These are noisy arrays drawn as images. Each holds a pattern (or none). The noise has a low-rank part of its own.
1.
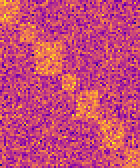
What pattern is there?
blocks along the diagonal
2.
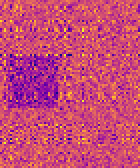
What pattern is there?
one block
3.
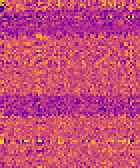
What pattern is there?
bands of rows
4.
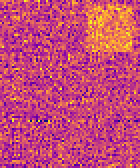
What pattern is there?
one block
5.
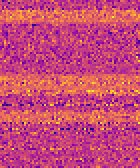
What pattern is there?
bands of rows
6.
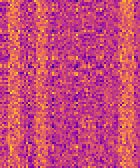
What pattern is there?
bands of columns
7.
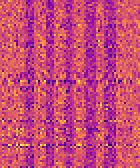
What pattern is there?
bands of columns
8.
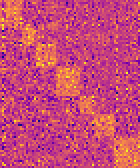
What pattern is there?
blocks along the diagonal
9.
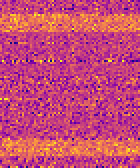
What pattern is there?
bands of rows
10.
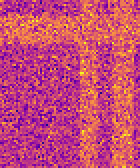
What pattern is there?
bands of rows crossing bands of columns
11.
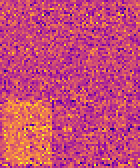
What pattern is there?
one block
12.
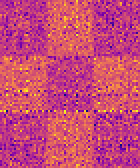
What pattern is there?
a checkerboard
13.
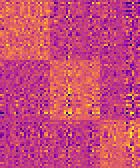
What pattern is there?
blocks along the diagonal
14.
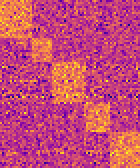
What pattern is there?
blocks along the diagonal
